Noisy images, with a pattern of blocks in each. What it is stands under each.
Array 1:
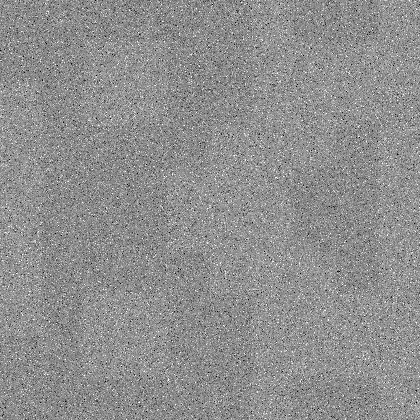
top and bottom mirror each other
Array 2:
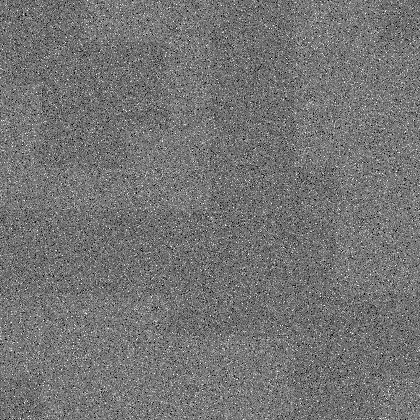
mirrored about the diagonal from the top left
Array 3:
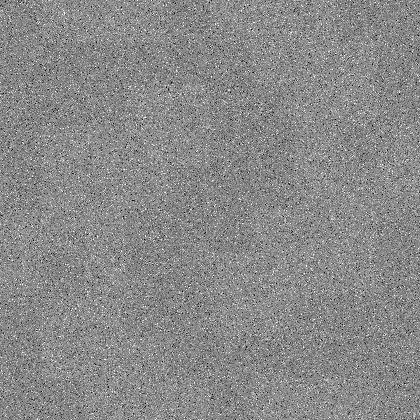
the same after a half turn
